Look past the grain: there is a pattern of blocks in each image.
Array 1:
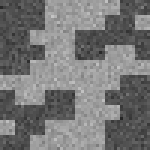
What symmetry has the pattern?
the same after a half turn
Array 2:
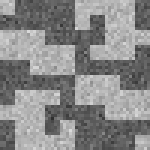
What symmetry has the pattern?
the same after a half turn
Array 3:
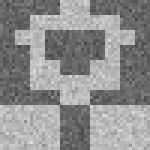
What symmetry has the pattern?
left and right mirror each other
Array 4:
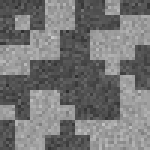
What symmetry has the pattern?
mirrored about the diagonal from the top left
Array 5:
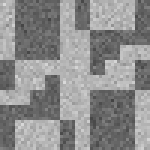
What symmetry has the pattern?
the same after a half turn
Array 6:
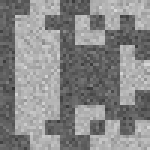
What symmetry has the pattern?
top and bottom mirror each other
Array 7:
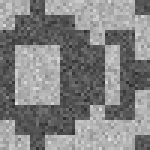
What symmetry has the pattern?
top and bottom mirror each other
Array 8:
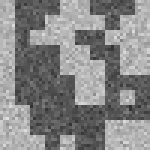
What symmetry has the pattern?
no symmetry
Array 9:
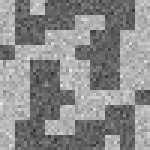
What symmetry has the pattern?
the same after a half turn
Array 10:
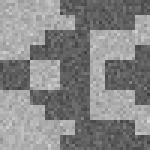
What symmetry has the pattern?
top and bottom mirror each other
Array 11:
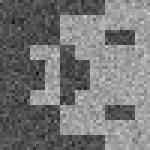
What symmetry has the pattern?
top and bottom mirror each other
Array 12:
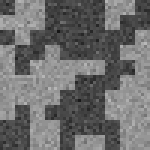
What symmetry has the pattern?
no symmetry
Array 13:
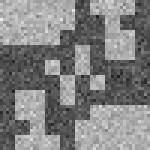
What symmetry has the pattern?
the same after a half turn
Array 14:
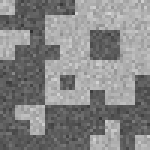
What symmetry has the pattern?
mirrored about the diagonal from the bottom left
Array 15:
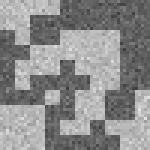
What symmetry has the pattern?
mirrored about the diagonal from the bottom left
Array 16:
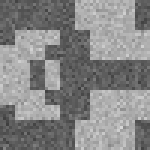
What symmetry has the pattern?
top and bottom mirror each other
